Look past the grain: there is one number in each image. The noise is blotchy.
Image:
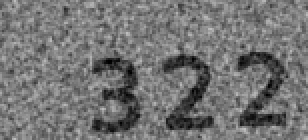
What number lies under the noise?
322
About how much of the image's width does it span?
two thirds
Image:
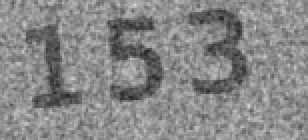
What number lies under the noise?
153
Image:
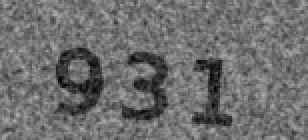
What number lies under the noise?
931
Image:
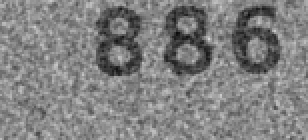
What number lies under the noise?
886
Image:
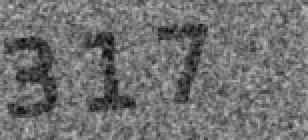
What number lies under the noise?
317
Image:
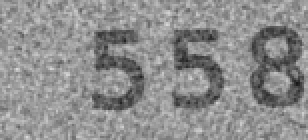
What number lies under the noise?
558
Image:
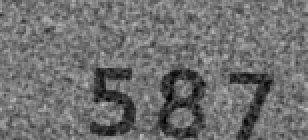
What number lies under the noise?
587
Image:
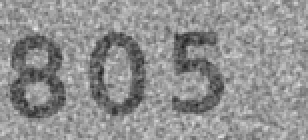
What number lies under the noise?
805
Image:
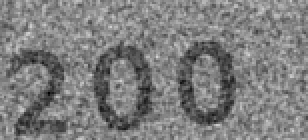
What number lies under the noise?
200
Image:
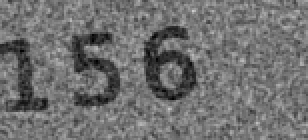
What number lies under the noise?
156
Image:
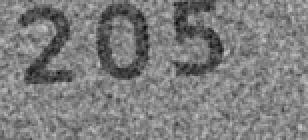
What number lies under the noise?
205
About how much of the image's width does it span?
two thirds
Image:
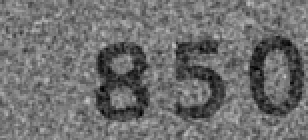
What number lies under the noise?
850
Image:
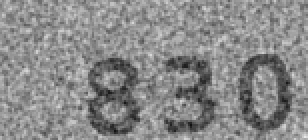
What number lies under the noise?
830
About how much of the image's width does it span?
two thirds
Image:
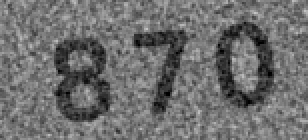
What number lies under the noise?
870
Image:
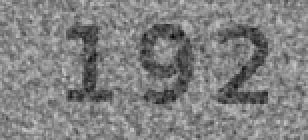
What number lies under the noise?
192
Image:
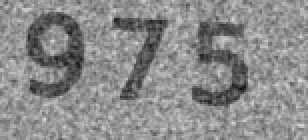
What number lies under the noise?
975
